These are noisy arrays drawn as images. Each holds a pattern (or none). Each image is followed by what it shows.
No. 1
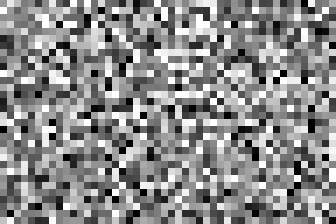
only noise
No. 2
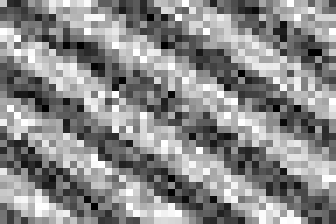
diagonal stripes
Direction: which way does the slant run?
top left to bottom right
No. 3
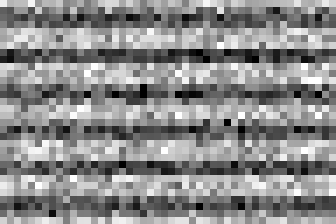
horizontal stripes
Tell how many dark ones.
6
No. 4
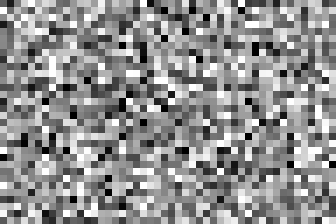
only noise
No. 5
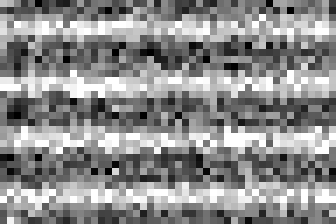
horizontal stripes
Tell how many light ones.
4
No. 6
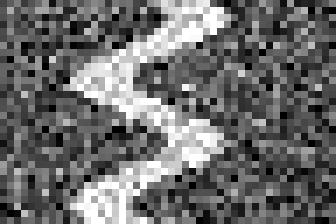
a wavy band
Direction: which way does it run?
top to bottom
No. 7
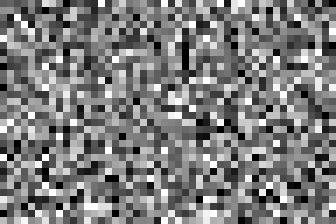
only noise
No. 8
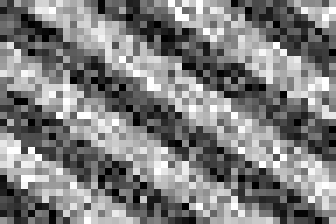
diagonal stripes
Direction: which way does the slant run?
top left to bottom right
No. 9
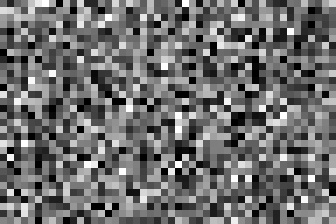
only noise
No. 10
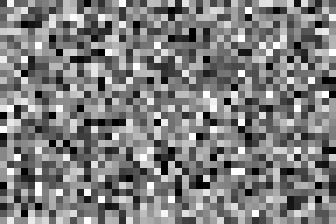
only noise
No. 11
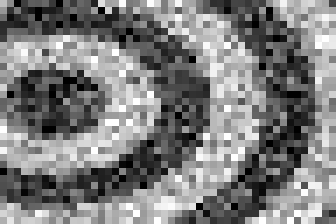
rings round one point
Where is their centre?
middle left
